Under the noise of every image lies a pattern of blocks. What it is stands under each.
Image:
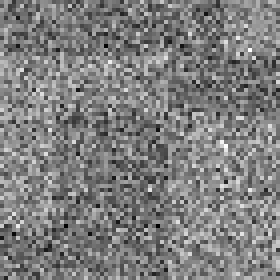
no symmetry
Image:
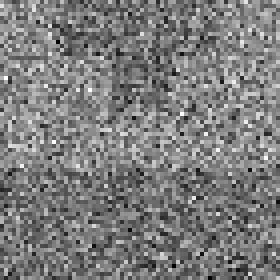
left and right mirror each other
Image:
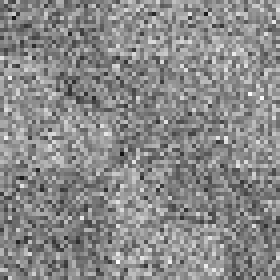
mirrored about the diagonal from the bottom left
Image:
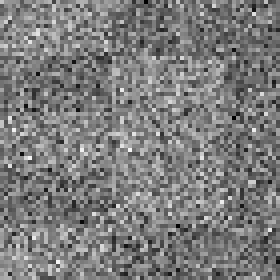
top and bottom mirror each other
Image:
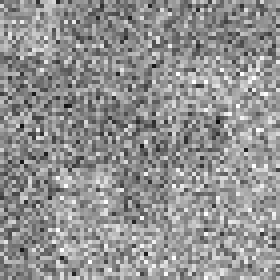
mirrored about the diagonal from the top left
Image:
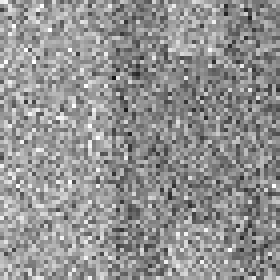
top and bottom mirror each other
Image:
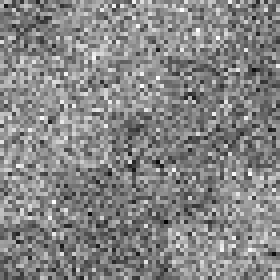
mirrored about the diagonal from the top left
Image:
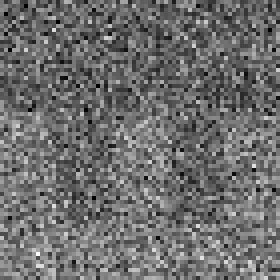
left and right mirror each other
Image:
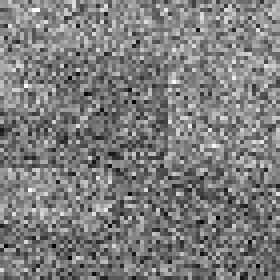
no symmetry
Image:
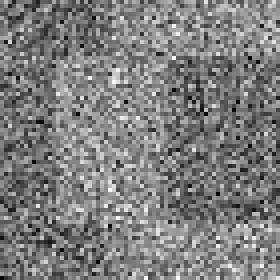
top and bottom mirror each other
